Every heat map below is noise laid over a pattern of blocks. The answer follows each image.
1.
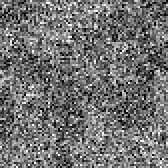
no symmetry
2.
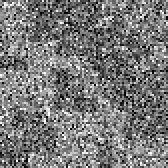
mirrored about the diagonal from the bottom left
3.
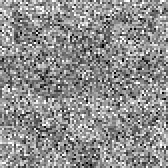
left and right mirror each other
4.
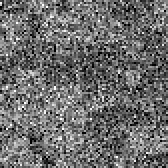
no symmetry
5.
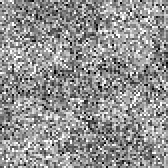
the same after a half turn
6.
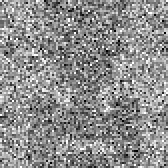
left and right mirror each other
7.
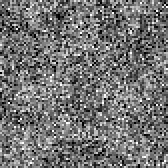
left and right mirror each other
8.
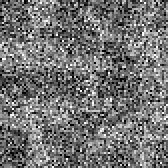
top and bottom mirror each other
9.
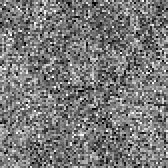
left and right mirror each other
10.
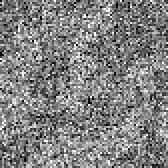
mirrored about the diagonal from the bottom left
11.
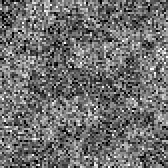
the same after a half turn
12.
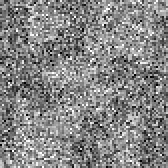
the same after a half turn
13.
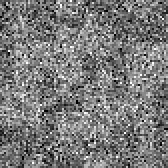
the same after a half turn
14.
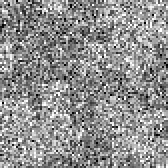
mirrored about the diagonal from the top left
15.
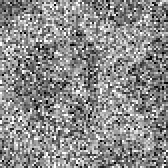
top and bottom mirror each other
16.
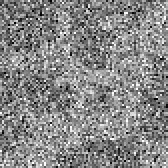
mirrored about the diagonal from the top left
